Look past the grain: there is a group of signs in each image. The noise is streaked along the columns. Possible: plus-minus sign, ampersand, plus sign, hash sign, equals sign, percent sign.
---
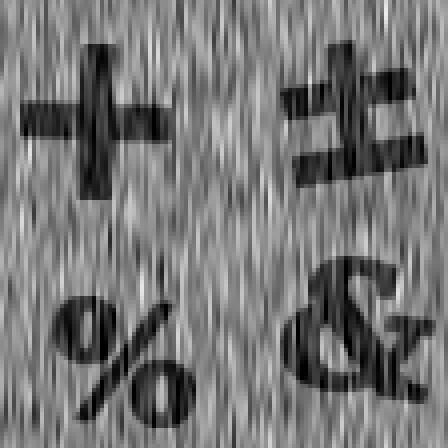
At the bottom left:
percent sign
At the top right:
plus-minus sign
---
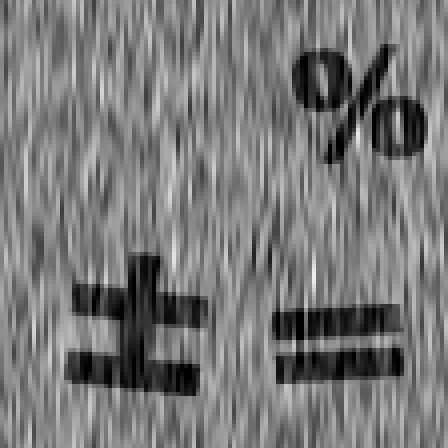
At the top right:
percent sign
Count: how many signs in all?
3
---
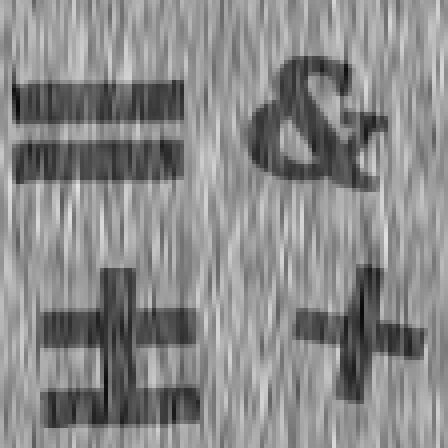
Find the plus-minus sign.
bottom left
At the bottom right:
plus sign
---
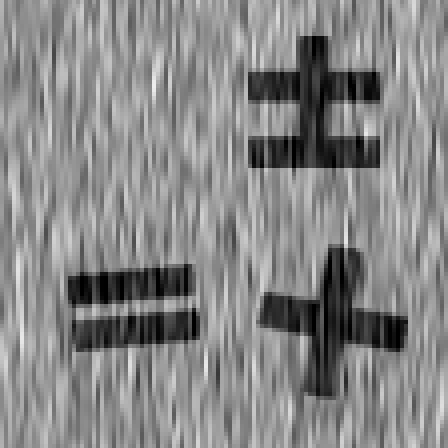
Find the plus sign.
bottom right
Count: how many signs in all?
3
